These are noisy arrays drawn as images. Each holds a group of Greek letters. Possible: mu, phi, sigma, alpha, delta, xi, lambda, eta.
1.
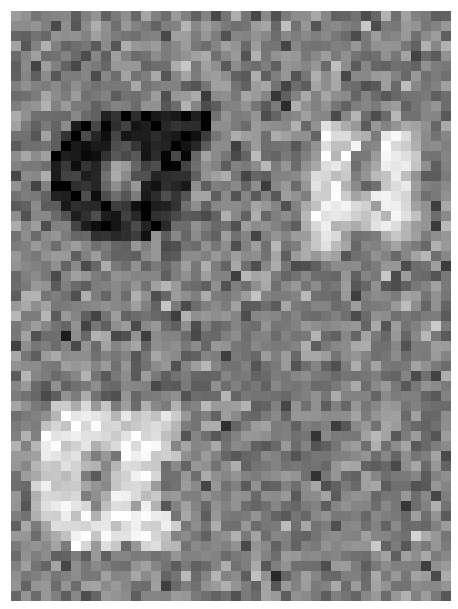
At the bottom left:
alpha
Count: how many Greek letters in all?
3
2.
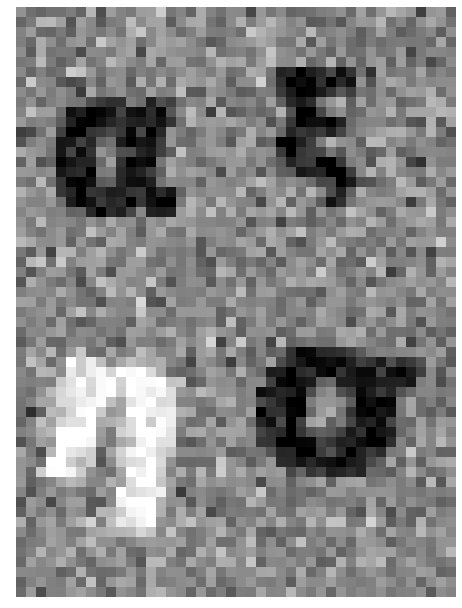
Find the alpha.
top left
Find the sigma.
bottom right
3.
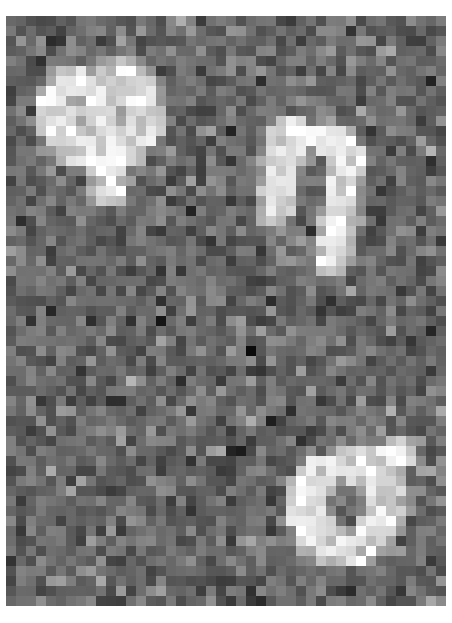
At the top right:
eta
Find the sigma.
bottom right
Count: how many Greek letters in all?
3
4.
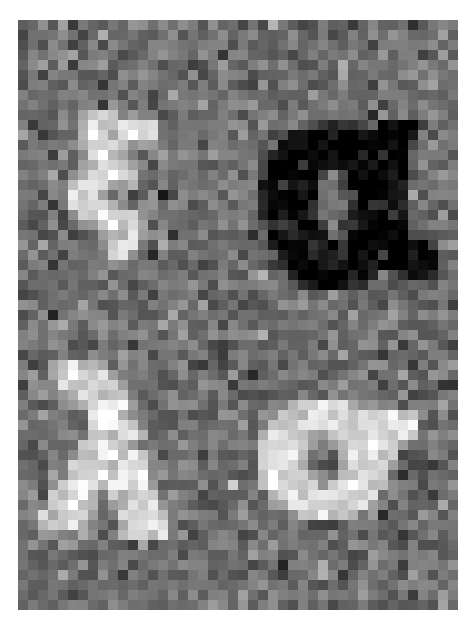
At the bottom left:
lambda
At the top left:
xi
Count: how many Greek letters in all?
4
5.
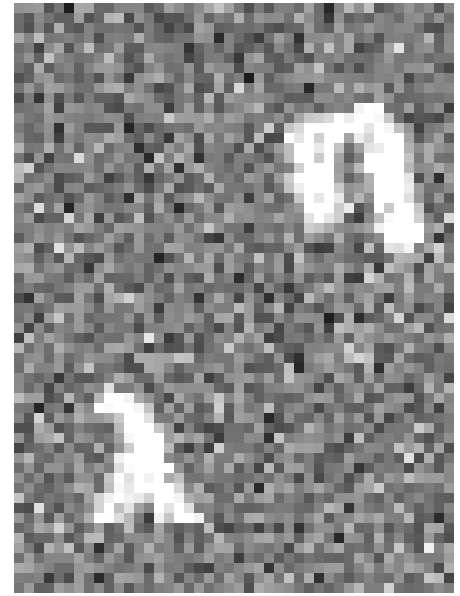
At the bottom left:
lambda
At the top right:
eta
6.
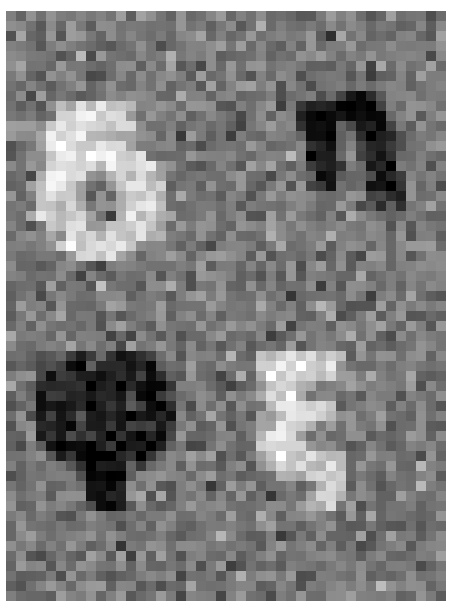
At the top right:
eta
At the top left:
delta
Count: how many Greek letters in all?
4
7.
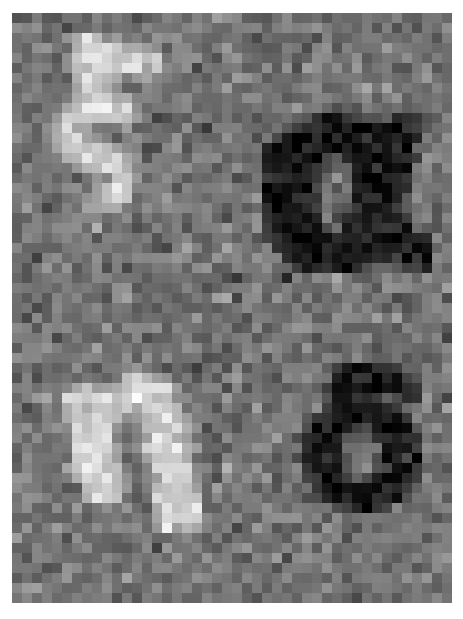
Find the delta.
bottom right
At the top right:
alpha
